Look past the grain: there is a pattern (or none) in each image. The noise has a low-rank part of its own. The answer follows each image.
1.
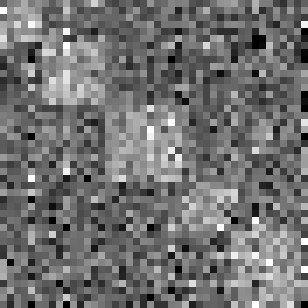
blocks along the diagonal
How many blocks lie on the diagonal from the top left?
5
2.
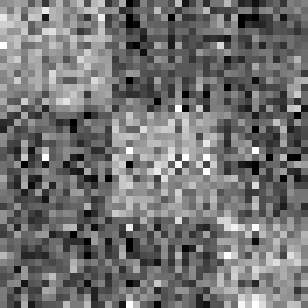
blocks along the diagonal
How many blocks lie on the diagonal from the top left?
3
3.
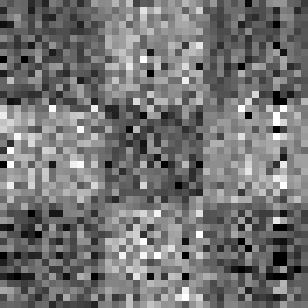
a checkerboard
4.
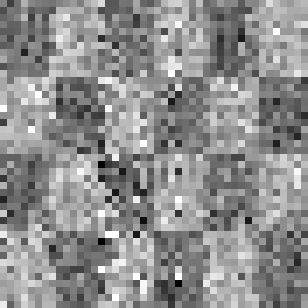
a checkerboard
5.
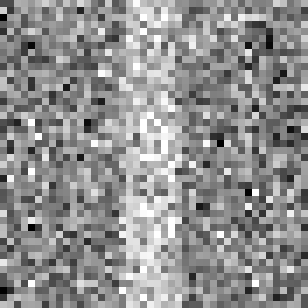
one band of columns
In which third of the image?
middle
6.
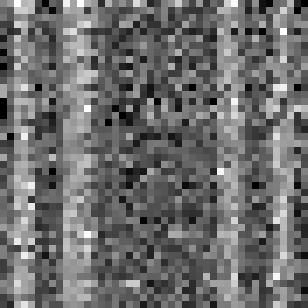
bands of columns
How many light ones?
4
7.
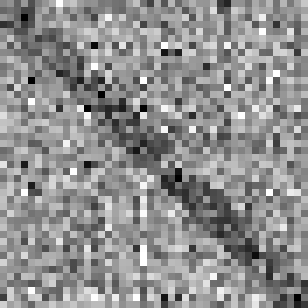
a diagonal band
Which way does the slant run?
top left to bottom right
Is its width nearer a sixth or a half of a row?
a sixth
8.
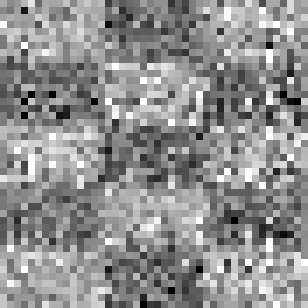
a checkerboard
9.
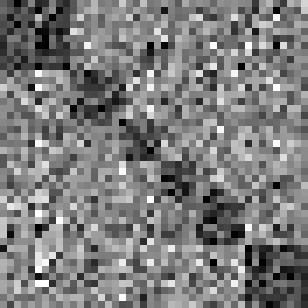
blocks along the diagonal
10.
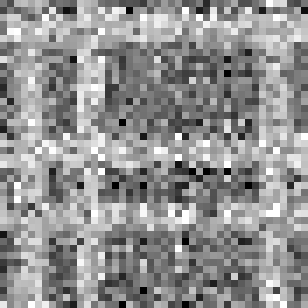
bands of rows crossing bands of columns
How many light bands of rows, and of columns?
3 and 3
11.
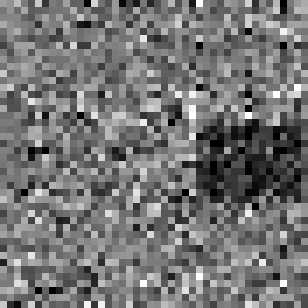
one block
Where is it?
middle right
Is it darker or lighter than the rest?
darker
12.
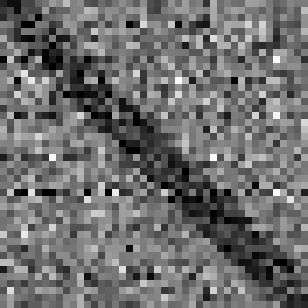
a diagonal band
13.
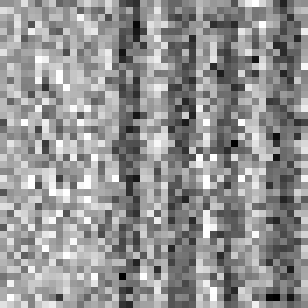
bands of columns
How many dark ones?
4
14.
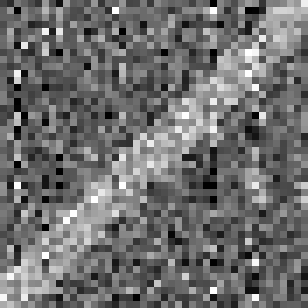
a diagonal band
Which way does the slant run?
bottom left to top right
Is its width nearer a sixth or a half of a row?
a sixth
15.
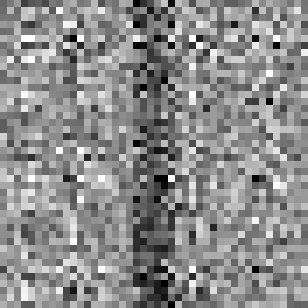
one band of columns
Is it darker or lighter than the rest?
darker
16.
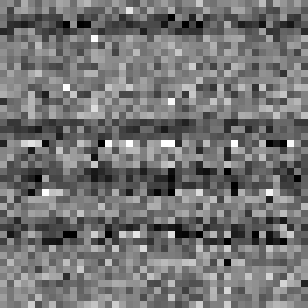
bands of rows
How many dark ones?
4
